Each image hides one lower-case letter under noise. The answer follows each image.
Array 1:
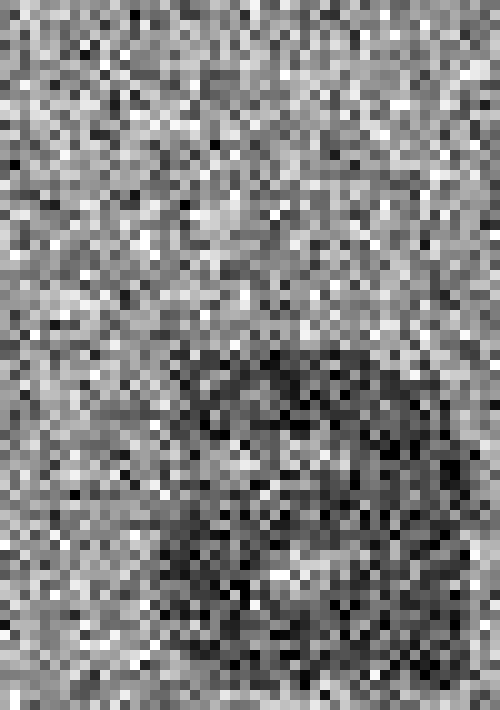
a
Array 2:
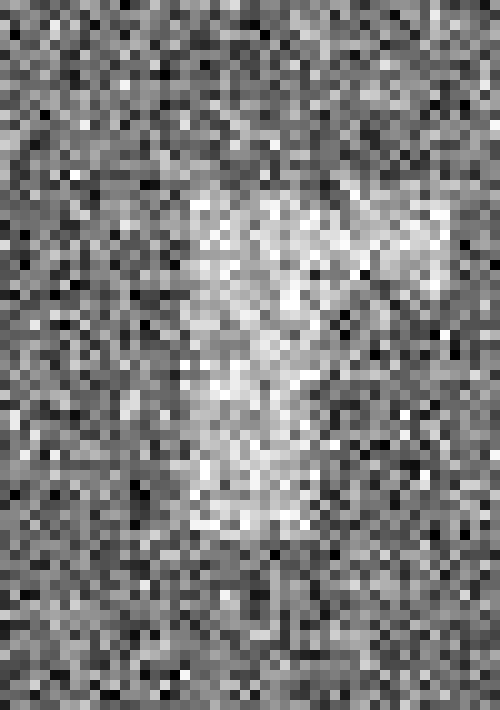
r
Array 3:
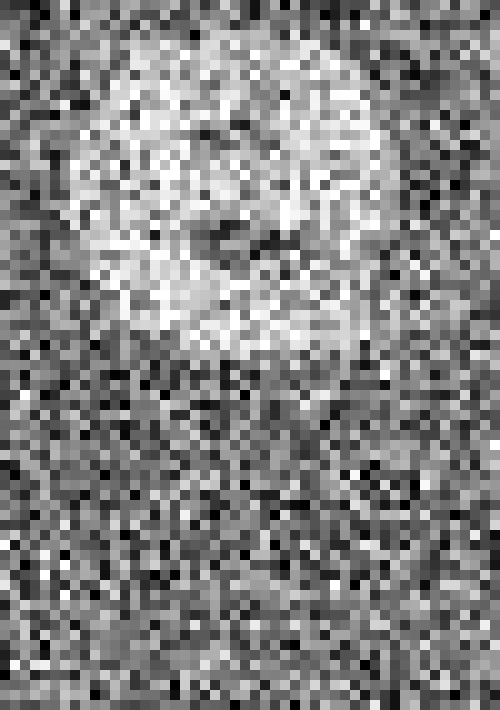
e
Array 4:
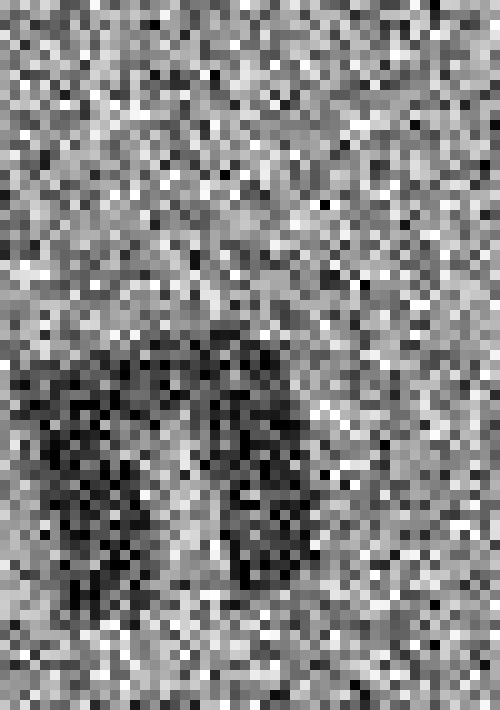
n
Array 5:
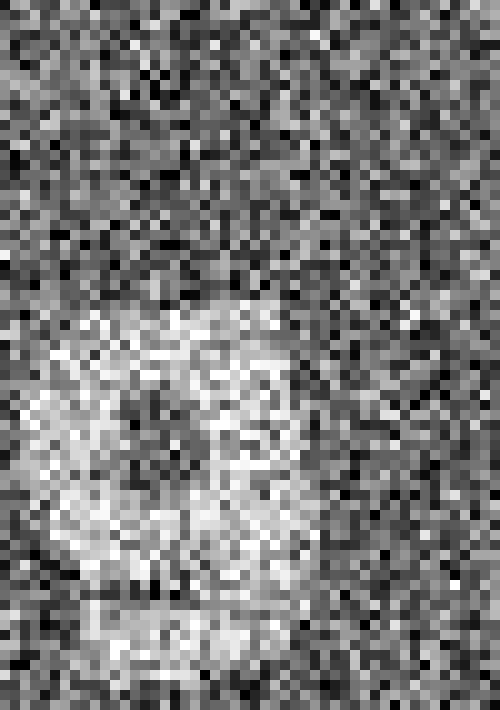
g
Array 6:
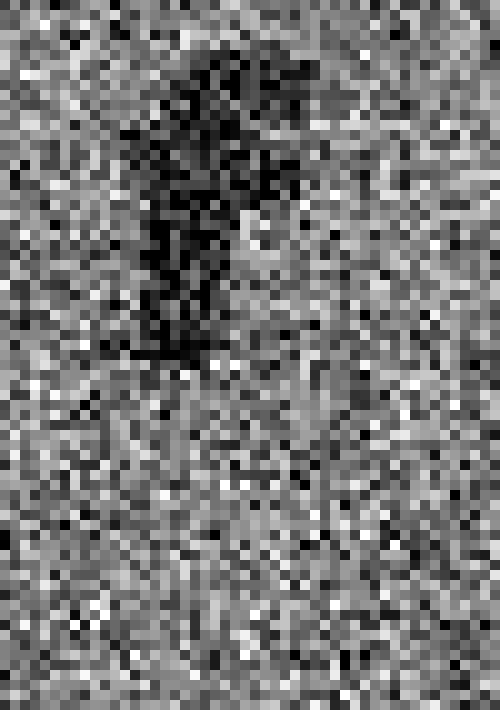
f
